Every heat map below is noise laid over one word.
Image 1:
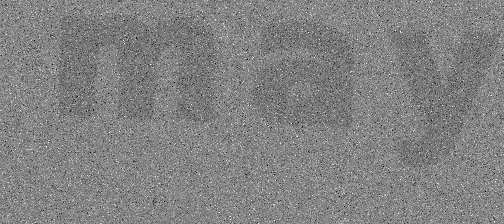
may
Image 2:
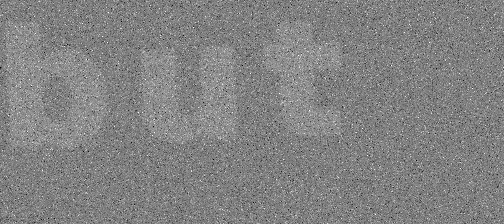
but
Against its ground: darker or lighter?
lighter
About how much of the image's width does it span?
two thirds
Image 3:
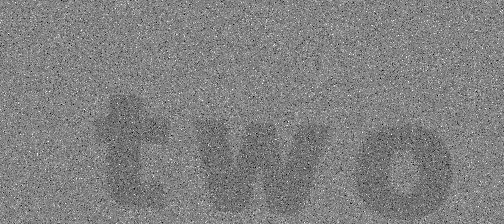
two
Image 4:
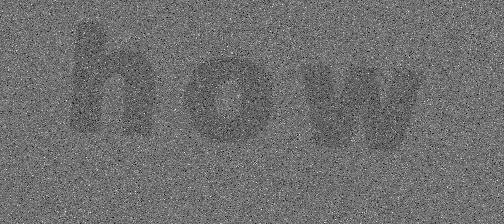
how
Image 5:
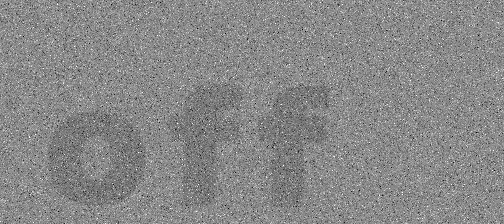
off
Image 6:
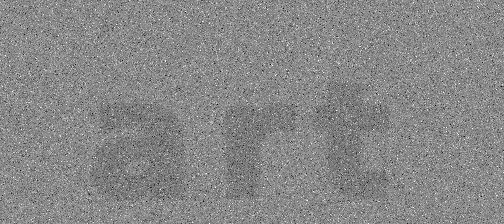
art
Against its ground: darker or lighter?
darker
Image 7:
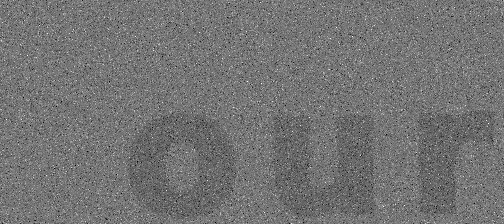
our
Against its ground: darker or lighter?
darker
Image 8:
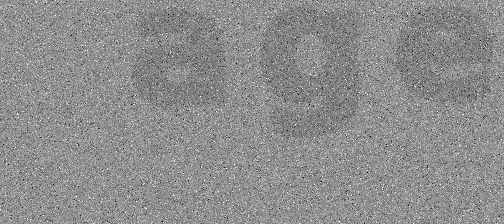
age
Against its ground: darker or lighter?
darker
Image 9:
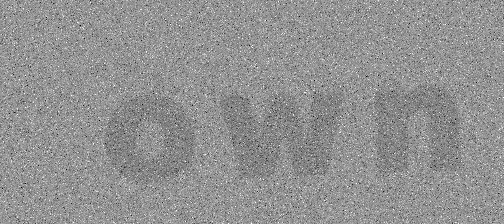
own
